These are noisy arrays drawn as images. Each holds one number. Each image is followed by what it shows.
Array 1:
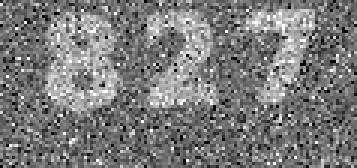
827
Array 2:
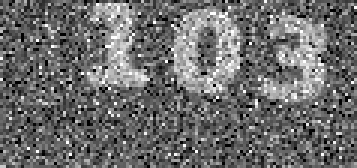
103
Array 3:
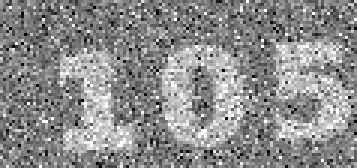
105
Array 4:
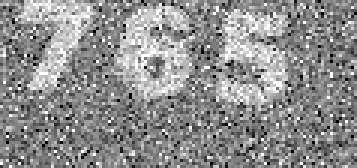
765
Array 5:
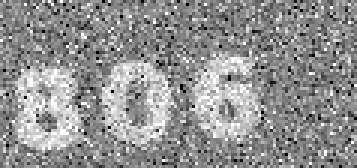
806
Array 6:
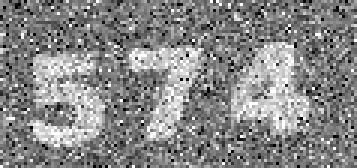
574
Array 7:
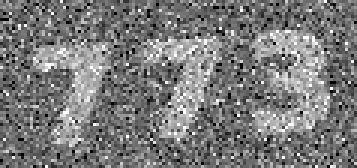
773
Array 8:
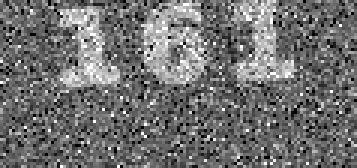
161
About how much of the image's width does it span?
two thirds
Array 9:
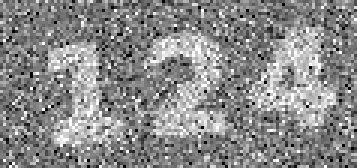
124
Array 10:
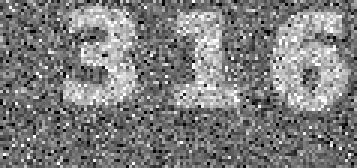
316
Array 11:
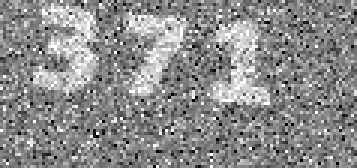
371
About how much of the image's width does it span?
two thirds
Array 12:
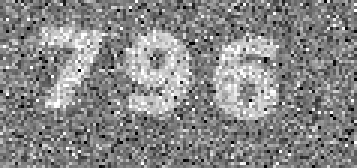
796
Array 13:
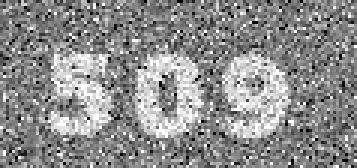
509
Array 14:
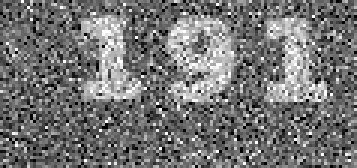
191
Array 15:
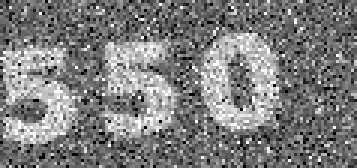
550
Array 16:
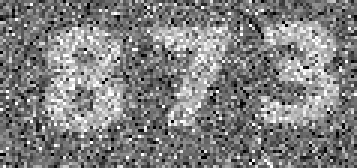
873
